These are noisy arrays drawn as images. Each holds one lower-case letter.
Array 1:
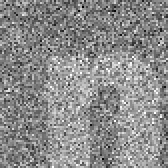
n
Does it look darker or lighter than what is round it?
lighter
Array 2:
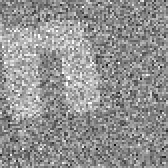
n
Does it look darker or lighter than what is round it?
lighter
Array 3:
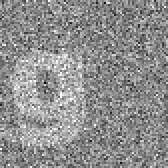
g
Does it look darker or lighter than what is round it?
lighter
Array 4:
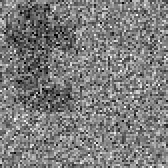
t
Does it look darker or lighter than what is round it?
darker
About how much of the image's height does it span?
two thirds
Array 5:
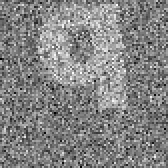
q
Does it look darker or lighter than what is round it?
lighter
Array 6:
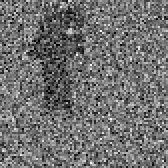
f
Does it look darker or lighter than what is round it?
darker
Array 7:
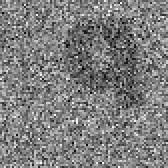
q
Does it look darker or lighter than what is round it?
darker
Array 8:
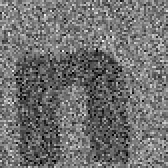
n
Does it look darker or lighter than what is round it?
darker
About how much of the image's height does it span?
two thirds
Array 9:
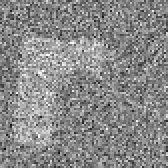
r
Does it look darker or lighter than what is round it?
lighter
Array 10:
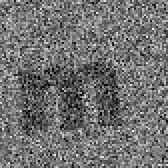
m
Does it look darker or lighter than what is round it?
darker
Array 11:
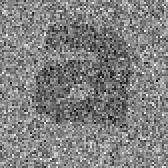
a
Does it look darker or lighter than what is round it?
darker
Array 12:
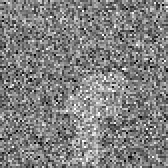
f
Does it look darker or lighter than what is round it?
lighter
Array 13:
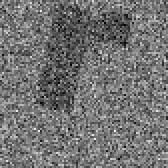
r
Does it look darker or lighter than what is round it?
darker
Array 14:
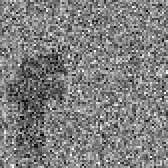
f
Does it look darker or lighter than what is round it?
darker
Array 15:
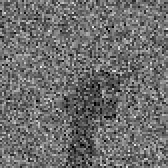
f
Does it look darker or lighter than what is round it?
darker
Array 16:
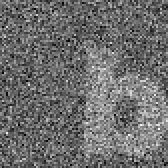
b
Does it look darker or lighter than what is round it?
lighter
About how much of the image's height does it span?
two thirds
